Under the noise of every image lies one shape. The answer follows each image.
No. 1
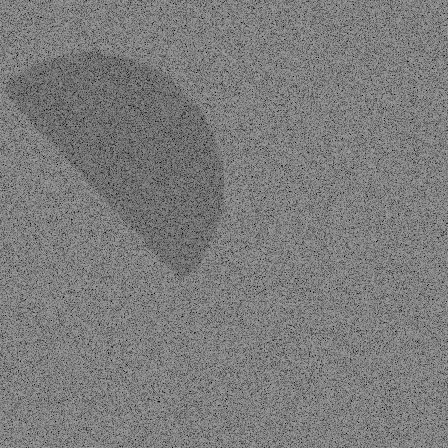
half disc
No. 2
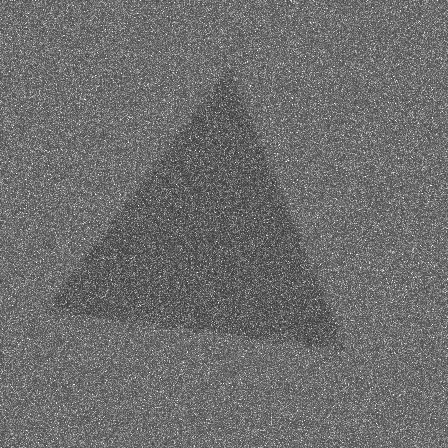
triangle
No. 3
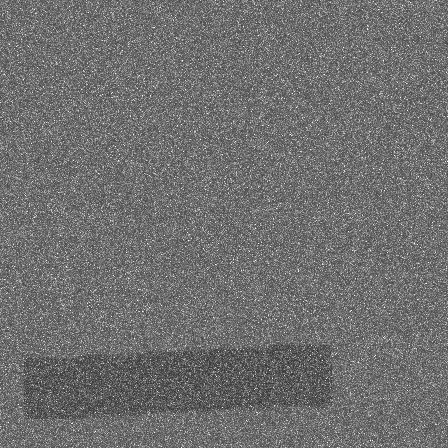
bar
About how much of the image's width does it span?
two thirds
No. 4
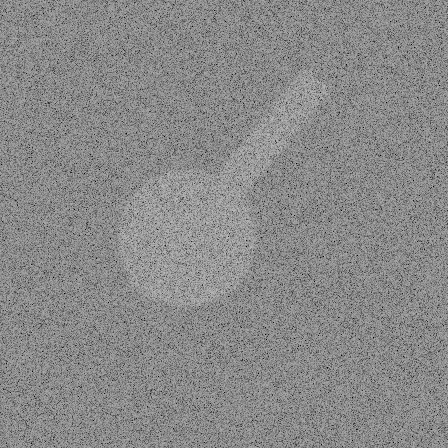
lollipop
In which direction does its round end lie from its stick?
down and left
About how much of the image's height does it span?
half
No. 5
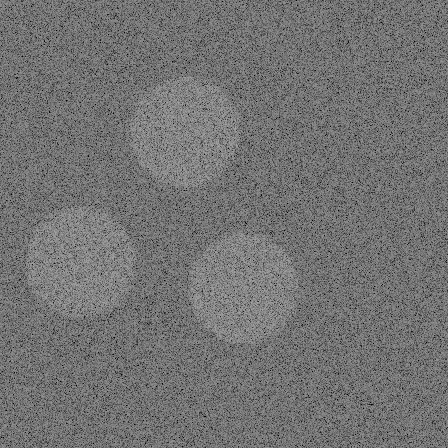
three dots
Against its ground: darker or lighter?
lighter
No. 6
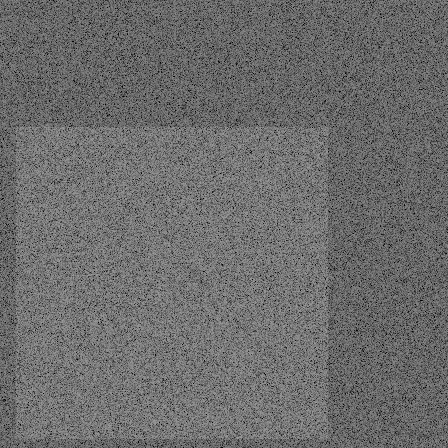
square
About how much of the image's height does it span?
two thirds
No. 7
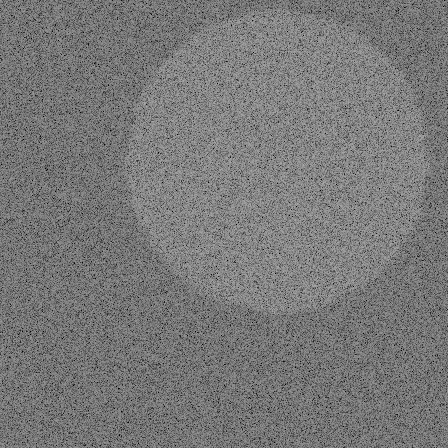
disc
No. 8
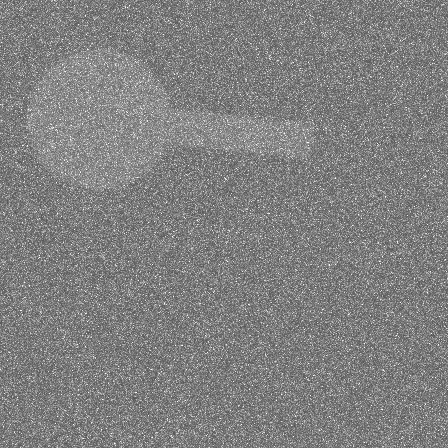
lollipop
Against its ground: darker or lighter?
lighter
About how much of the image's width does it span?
two thirds
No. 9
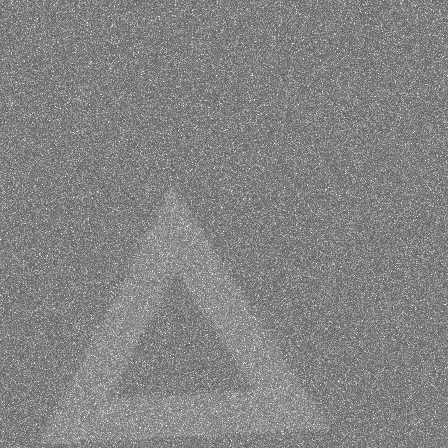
triangle frame
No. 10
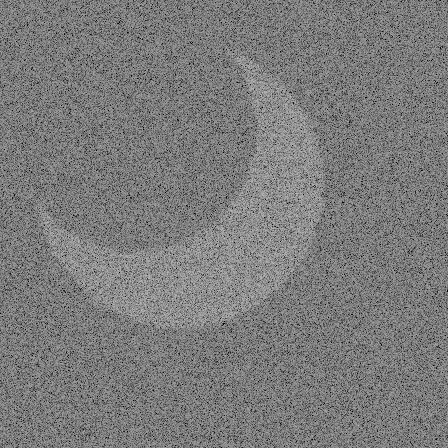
crescent
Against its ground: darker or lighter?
lighter
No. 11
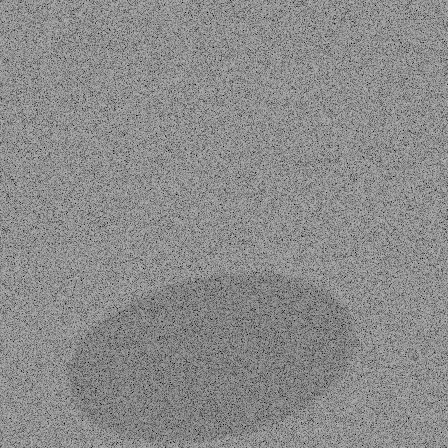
ellipse
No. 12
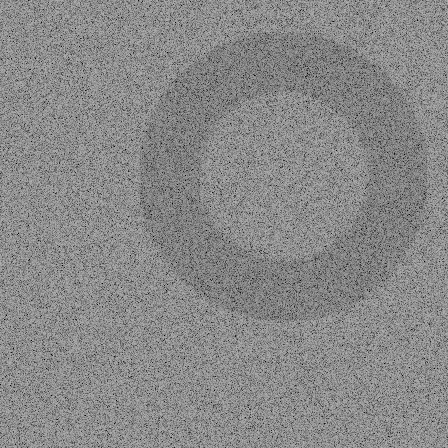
ring
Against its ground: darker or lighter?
darker
